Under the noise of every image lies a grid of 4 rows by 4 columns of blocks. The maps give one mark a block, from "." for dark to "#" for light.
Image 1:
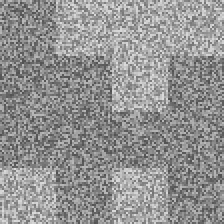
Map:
.###
..#.
....
#.#.
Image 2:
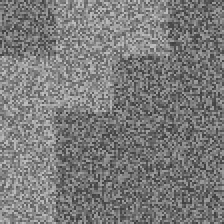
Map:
.##.
##..
#...
#...
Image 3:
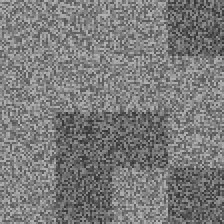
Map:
###.
####
#..#
#.#.
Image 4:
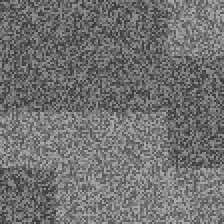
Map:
...#
....
###.
.###
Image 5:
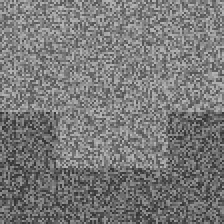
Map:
####
####
.##.
....
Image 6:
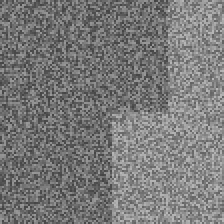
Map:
...#
...#
..##
..##
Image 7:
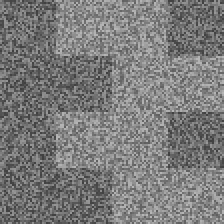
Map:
.##.
..##
.##.
..##
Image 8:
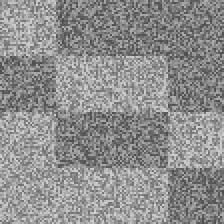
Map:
#...
.##.
#..#
###.
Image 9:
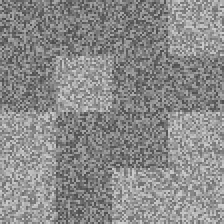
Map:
...#
.#..
#..#
#.##
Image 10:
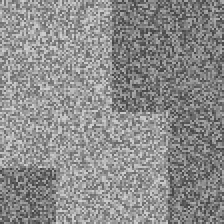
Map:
##..
##..
###.
.##.
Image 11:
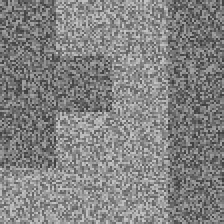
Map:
.##.
..#.
.##.
###.
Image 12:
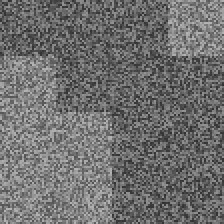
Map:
...#
#...
##..
##..
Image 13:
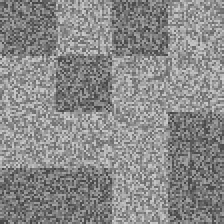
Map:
.#.#
#.##
###.
..#.
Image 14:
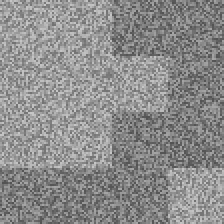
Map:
##..
###.
##..
...#
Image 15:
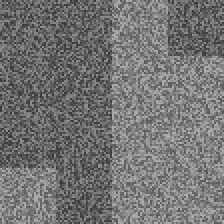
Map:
..#.
..##
..##
#.##
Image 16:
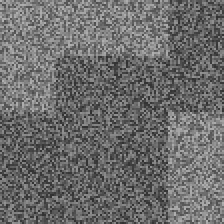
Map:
###.
#...
...#
...#
